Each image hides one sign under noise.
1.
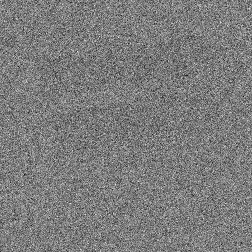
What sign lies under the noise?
equals sign
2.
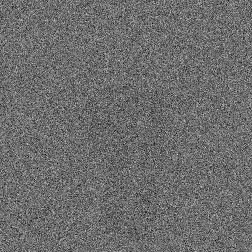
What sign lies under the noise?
pilcrow
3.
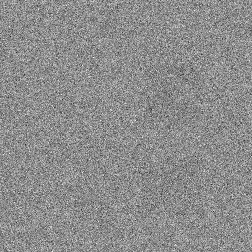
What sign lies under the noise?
colon
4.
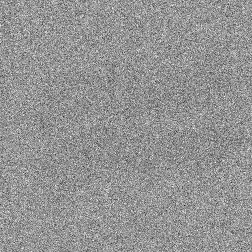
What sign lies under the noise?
approximately sign
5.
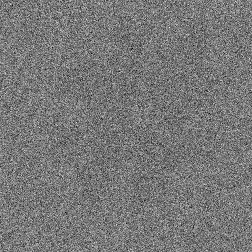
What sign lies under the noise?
hash sign
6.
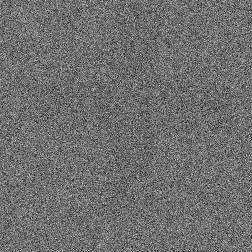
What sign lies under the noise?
plus sign
